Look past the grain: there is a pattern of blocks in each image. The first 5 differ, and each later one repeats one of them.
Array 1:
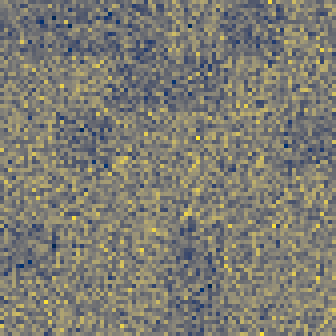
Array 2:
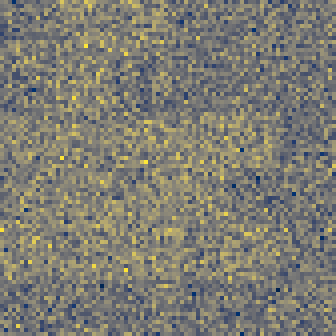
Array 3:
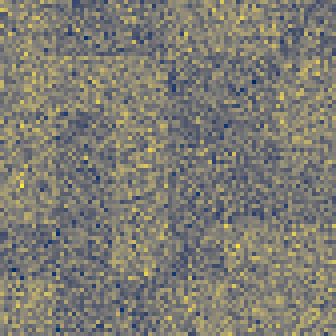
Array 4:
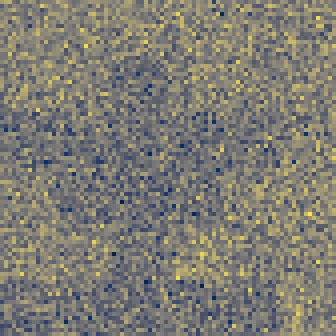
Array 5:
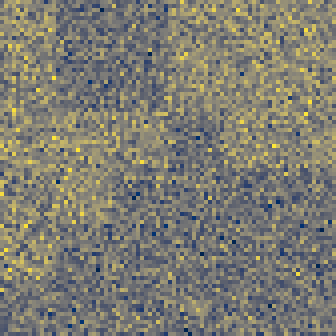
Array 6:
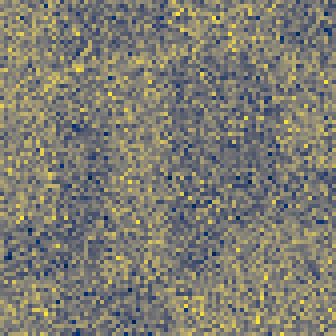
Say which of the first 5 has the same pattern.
3
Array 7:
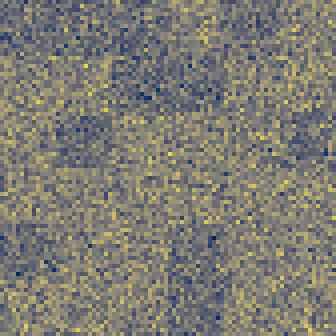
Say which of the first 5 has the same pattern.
1
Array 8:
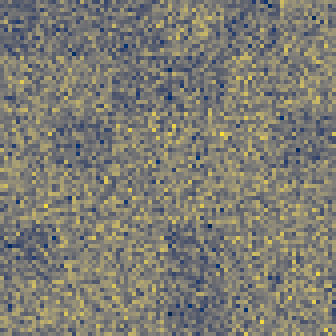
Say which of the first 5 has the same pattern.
1
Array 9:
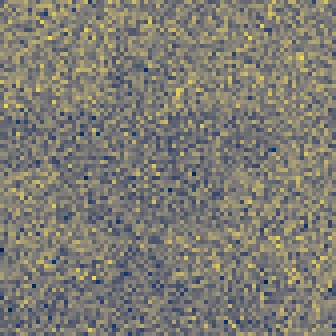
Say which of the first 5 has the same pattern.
4
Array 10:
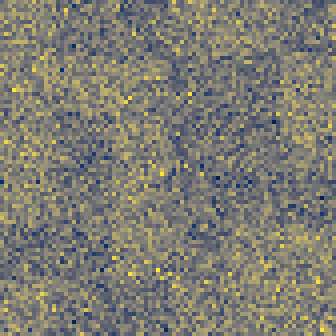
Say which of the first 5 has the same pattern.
3
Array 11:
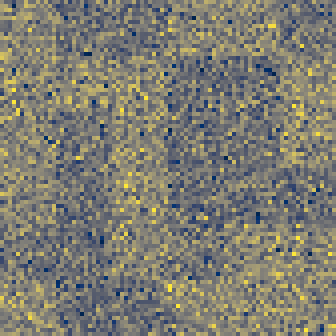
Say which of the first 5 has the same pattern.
3
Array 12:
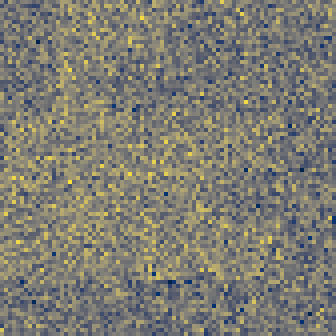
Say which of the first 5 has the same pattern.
2
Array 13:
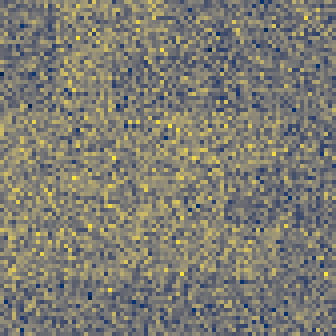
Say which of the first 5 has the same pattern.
2
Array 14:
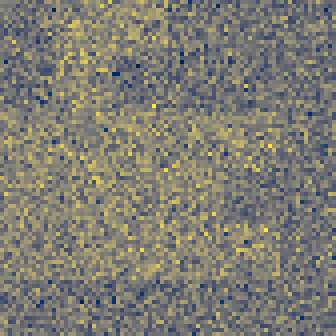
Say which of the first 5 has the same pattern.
2
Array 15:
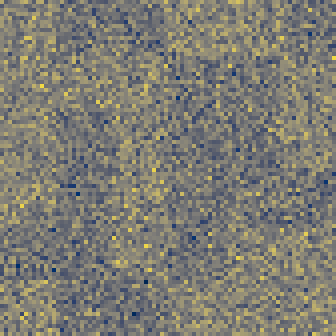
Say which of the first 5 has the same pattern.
3
